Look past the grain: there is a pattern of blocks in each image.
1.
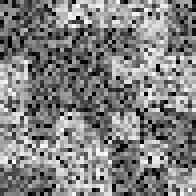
mirrored about the diagonal from the top left
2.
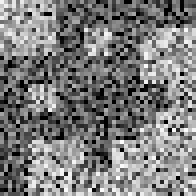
mirrored about the diagonal from the top left
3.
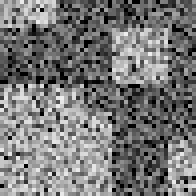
mirrored about the diagonal from the bottom left
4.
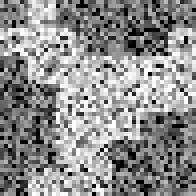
mirrored about the diagonal from the top left
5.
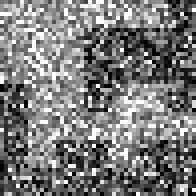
no symmetry
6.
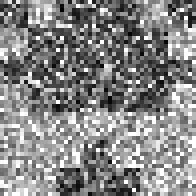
left and right mirror each other
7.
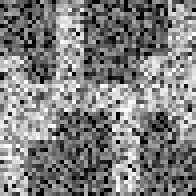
the same after a half turn
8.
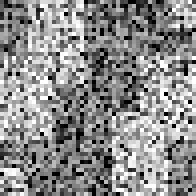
the same after a half turn
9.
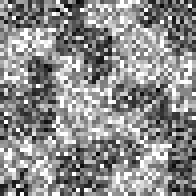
mirrored about the diagonal from the bottom left
